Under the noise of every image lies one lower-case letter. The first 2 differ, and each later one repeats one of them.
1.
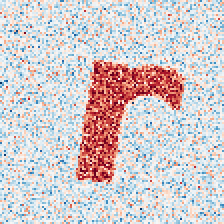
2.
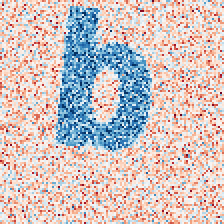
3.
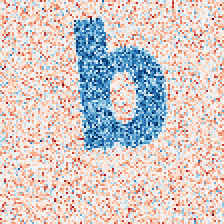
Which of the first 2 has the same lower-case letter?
2
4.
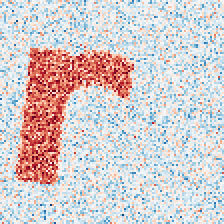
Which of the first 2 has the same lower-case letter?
1
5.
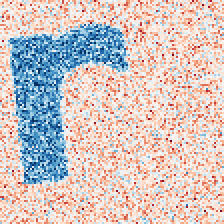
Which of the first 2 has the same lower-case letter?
1
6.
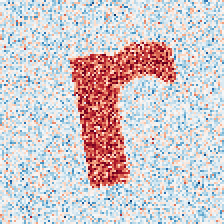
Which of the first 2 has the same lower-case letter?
1
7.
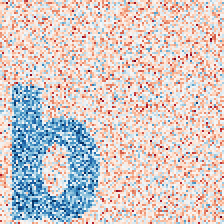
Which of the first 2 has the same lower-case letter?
2
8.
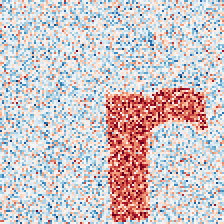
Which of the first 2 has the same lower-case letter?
1
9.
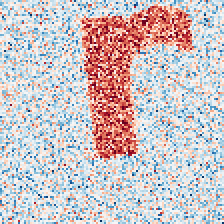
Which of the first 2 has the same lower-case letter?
1
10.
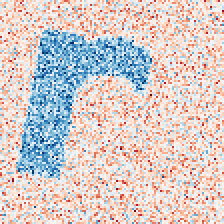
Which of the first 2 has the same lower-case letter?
1
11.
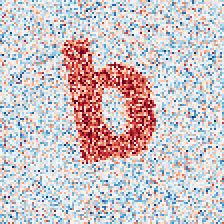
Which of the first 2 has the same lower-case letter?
2
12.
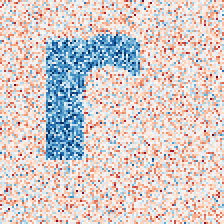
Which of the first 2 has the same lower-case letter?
1
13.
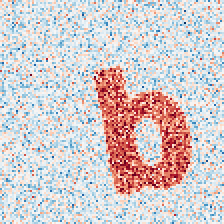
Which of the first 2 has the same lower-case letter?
2
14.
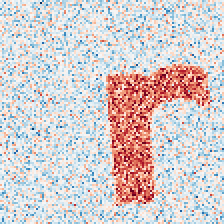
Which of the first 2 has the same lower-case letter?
1
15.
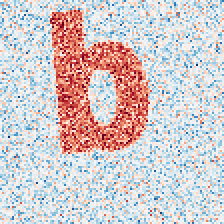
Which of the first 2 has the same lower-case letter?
2
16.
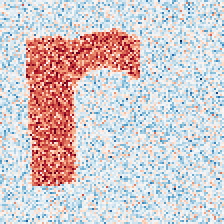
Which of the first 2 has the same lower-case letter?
1
